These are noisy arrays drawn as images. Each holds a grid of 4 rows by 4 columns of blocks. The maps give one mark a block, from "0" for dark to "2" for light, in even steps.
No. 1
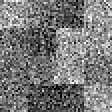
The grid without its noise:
2102
1022
1121
1002
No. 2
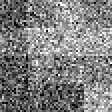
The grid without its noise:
0121
1222
0111
0002
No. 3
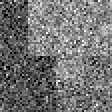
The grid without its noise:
0222
0222
0021
0011
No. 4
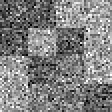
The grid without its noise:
0022
0202
2012
2110
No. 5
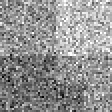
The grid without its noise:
1122
1122
0011
0001
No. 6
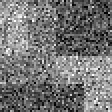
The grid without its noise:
2100
2100
1122
0002
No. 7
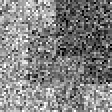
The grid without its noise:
2200
2100
2110
2212
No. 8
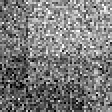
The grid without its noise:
1222
1222
0111
0001
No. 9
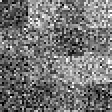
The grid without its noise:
0212
1101
0122
0010
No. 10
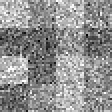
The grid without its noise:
2121
0010
2021
0121
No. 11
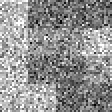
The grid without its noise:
2000
2112
2001
2200
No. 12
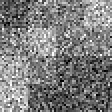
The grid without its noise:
0112
1211
2100
2000
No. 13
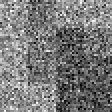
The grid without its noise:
2122
2101
2100
2200
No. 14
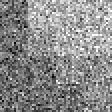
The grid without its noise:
0222
0122
0011
0001
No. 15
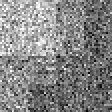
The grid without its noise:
2210
2210
1100
1000
